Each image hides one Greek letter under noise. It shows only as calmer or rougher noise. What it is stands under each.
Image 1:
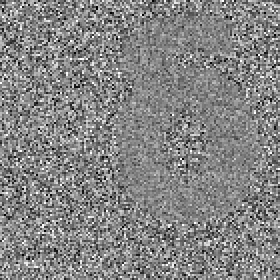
delta
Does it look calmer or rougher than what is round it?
calmer
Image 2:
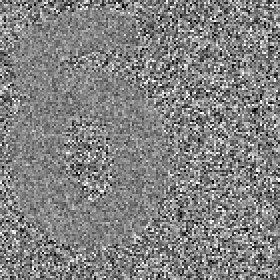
delta
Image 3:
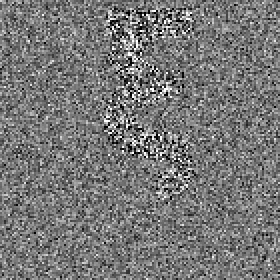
xi
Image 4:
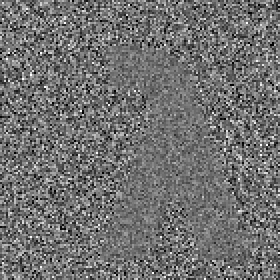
lambda
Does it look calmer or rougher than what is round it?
calmer
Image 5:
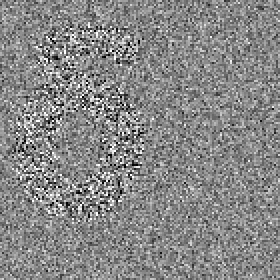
delta
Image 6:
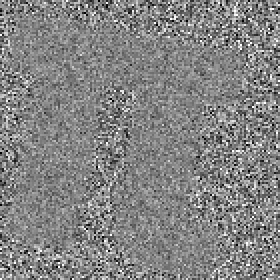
pi
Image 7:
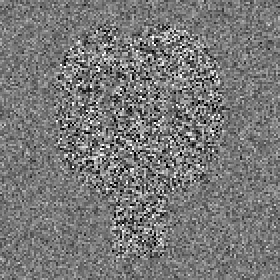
phi
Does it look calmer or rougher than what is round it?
rougher
